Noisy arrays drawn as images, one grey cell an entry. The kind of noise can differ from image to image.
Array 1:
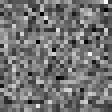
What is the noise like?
independent entries
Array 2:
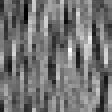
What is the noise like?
streaked along the columns
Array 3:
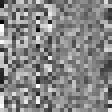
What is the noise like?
columns of uneven size
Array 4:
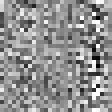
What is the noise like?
columns of uneven size
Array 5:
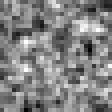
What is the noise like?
blotchy
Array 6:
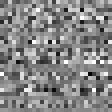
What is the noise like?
rows of uneven size
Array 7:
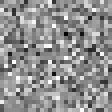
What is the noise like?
independent entries
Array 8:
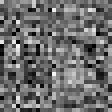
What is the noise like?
low rank plus noise
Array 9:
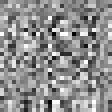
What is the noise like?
low rank plus noise
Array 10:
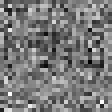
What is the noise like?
low rank plus noise
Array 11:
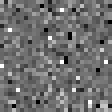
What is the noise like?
heavy tails
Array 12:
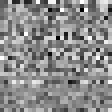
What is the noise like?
rows of uneven size
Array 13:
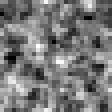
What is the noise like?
blotchy
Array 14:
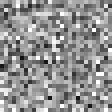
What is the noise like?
independent entries
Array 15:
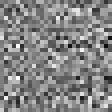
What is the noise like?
low rank plus noise
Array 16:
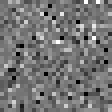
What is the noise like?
heavy tails
